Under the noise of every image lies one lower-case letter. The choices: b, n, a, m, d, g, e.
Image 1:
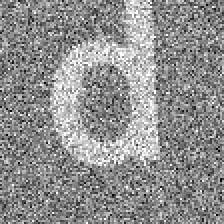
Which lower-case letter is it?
d
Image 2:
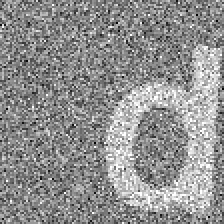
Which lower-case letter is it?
d
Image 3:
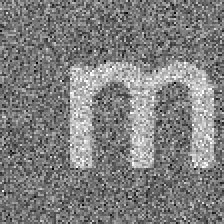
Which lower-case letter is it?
m
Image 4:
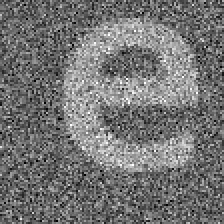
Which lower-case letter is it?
e
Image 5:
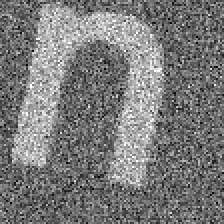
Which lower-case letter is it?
n
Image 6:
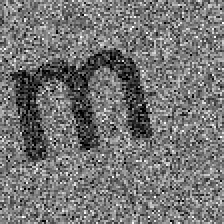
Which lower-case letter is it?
m
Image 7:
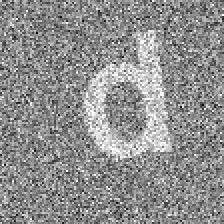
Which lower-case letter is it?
d
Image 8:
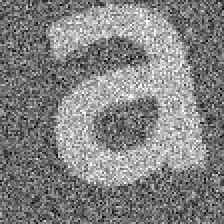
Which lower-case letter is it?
a
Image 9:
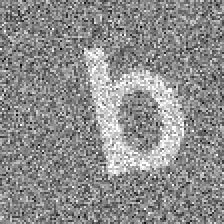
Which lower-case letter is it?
b
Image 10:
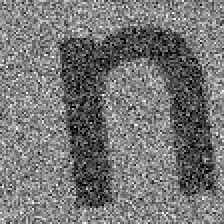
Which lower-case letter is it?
n
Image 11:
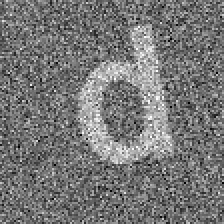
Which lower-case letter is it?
d
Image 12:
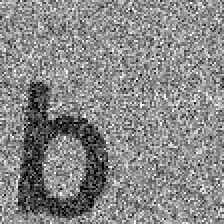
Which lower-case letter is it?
b
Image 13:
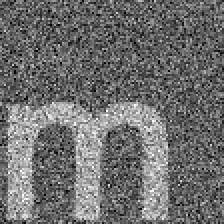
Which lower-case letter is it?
m
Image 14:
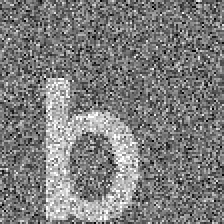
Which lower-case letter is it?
b
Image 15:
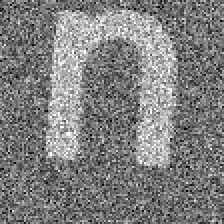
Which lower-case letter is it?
n
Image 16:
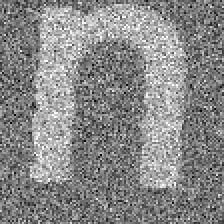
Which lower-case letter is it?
n
